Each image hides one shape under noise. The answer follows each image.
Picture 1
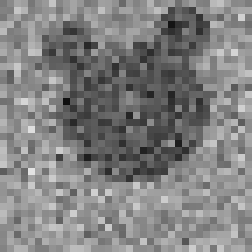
bear's head
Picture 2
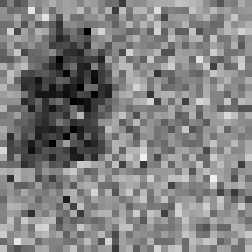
chess knight
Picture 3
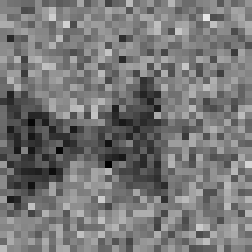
bow tie
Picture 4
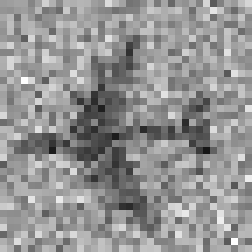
airplane
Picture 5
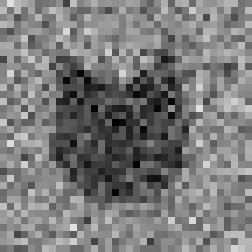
cat's head
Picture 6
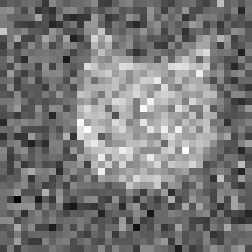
cat's head
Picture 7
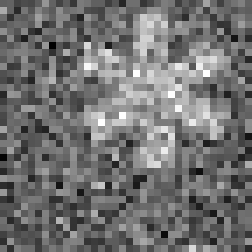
asterisk
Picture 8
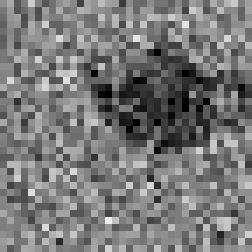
teapot
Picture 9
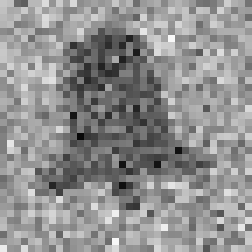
bell
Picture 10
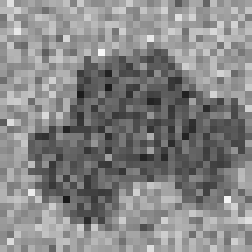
car
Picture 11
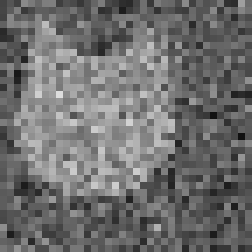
cat's head
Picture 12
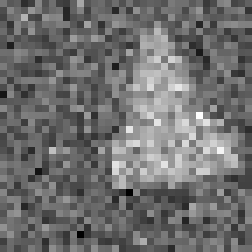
chess pawn
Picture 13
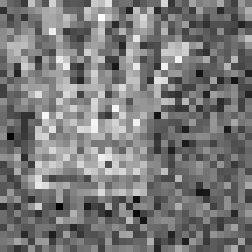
chess queen
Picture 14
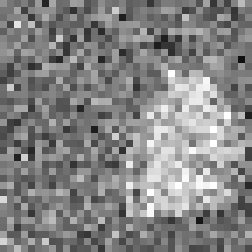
chess knight
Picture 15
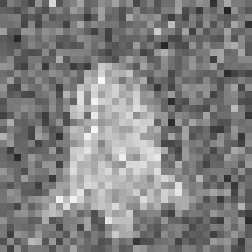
bell
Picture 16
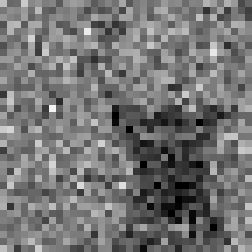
chess rook
